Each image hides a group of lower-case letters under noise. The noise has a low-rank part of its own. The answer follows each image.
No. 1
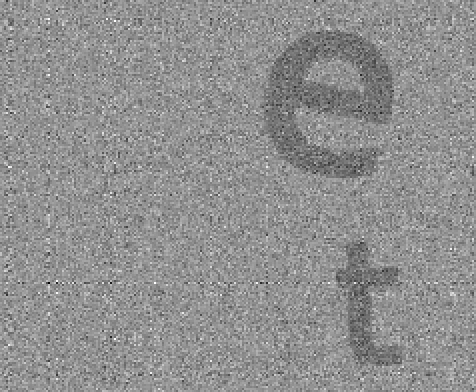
top right: dark e; bottom right: dark t
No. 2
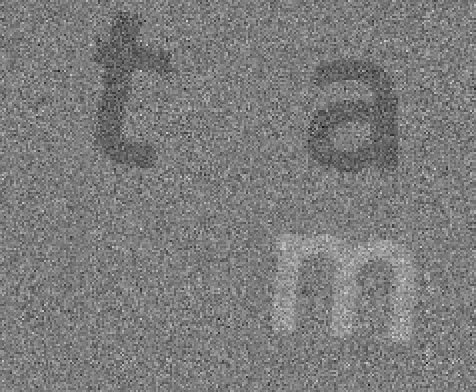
top left: dark t; top right: dark a; bottom right: light m
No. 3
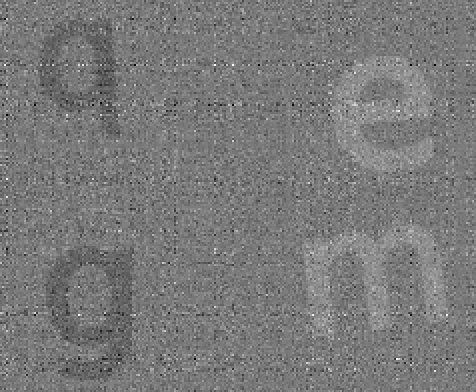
top left: dark q; top right: light e; bottom left: dark g; bottom right: light m
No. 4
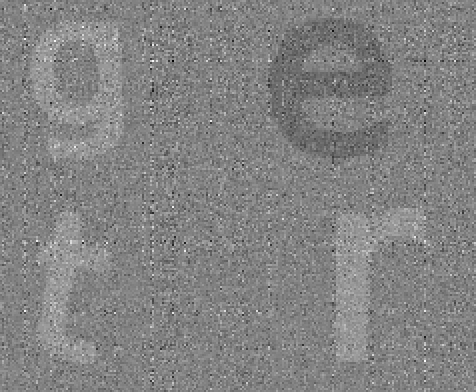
top left: light g; top right: dark e; bottom left: light t; bottom right: light r
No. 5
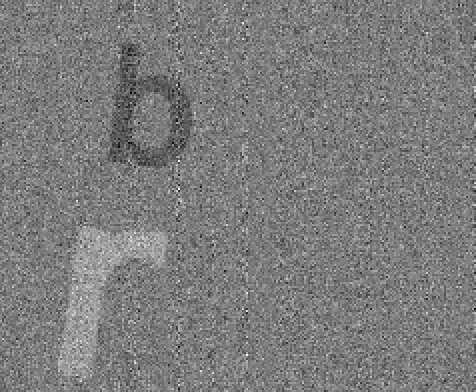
top left: dark b; bottom left: light r
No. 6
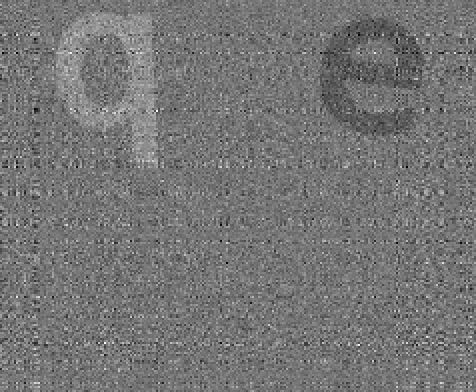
top left: light q; top right: dark e
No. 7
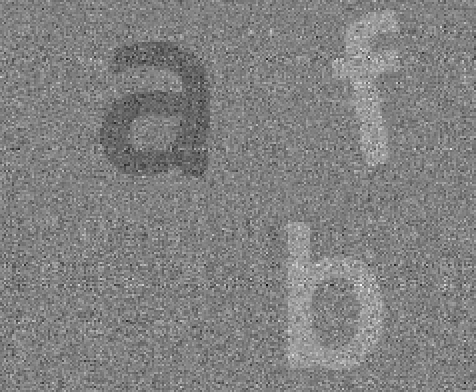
top left: dark a; top right: light f; bottom right: light b
